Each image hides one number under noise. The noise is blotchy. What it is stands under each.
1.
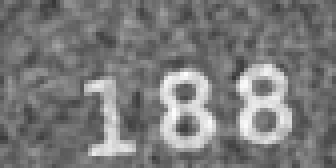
188
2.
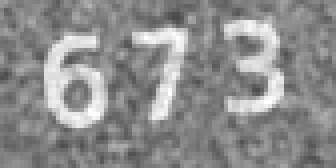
673
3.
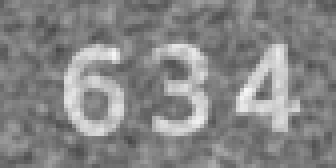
634
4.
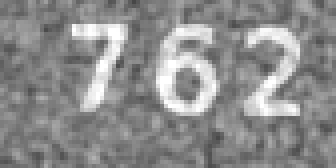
762
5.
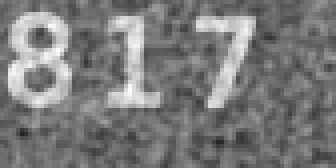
817
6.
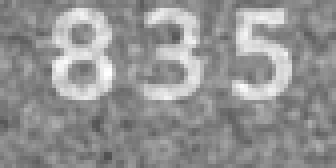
835
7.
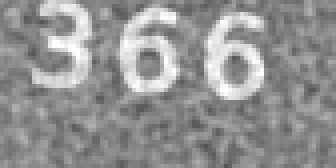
366
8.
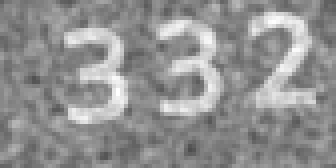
332
